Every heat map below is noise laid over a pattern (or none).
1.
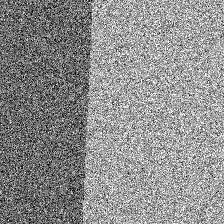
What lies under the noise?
a sharp edge
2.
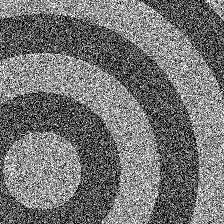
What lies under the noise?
rings round one point
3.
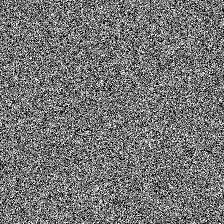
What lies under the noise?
only noise
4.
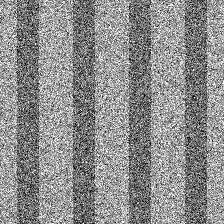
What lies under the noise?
vertical stripes
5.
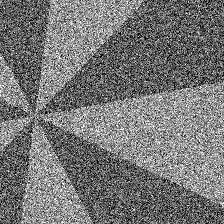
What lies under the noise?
spokes from one point
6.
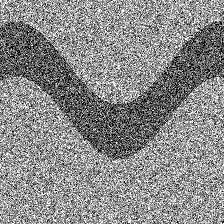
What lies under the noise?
a wavy band
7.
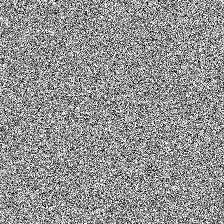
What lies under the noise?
only noise
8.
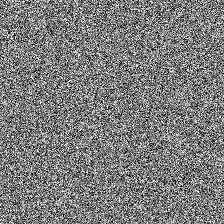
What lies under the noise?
only noise
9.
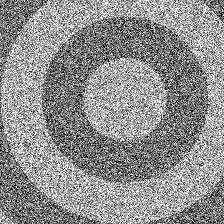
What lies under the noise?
rings round one point
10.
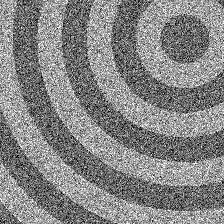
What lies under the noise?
rings round one point
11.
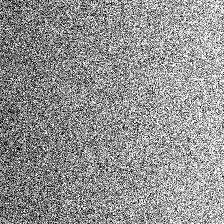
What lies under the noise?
a smooth slope
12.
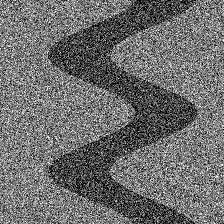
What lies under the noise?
a wavy band
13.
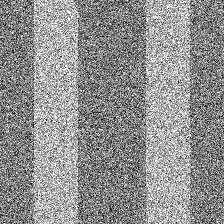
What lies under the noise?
vertical stripes
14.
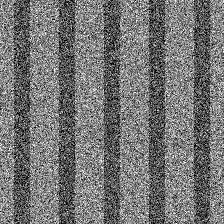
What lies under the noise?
vertical stripes
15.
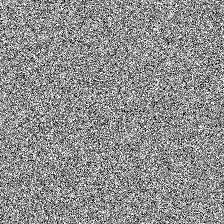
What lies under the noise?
only noise
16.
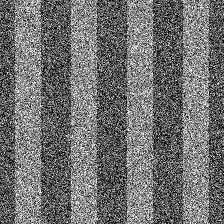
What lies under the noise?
vertical stripes
